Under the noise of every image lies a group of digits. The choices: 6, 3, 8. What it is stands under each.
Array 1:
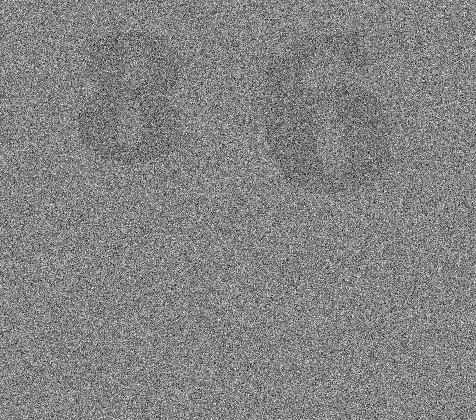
top left: 8; top right: 6
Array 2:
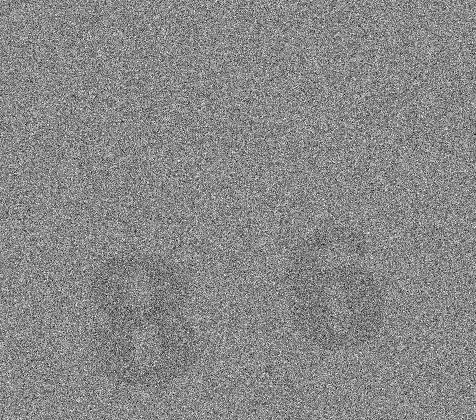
bottom left: 8; bottom right: 6
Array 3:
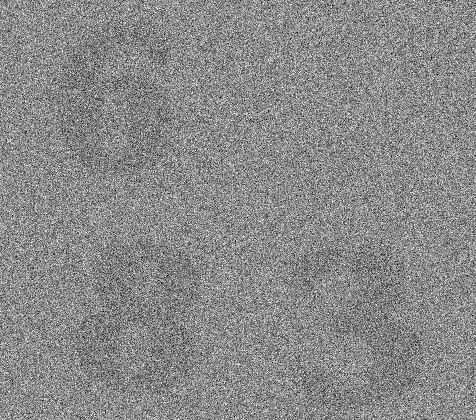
top left: 6; bottom left: 8; bottom right: 3
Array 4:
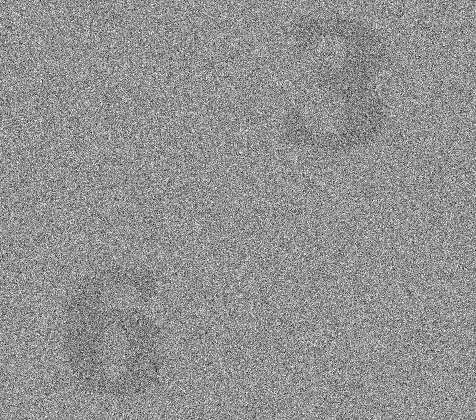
top right: 3; bottom left: 6
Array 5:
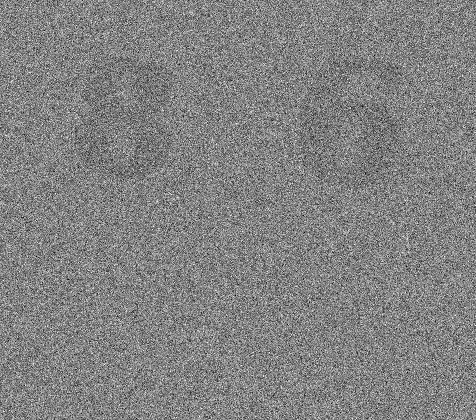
top left: 8; top right: 6
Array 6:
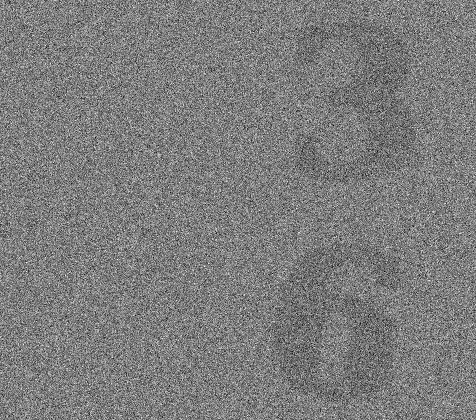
top right: 3; bottom right: 6
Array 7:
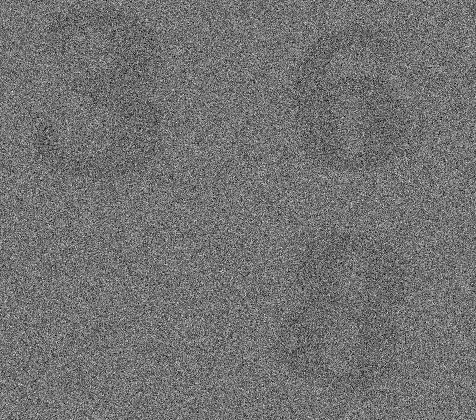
top left: 3; top right: 6; bottom right: 8
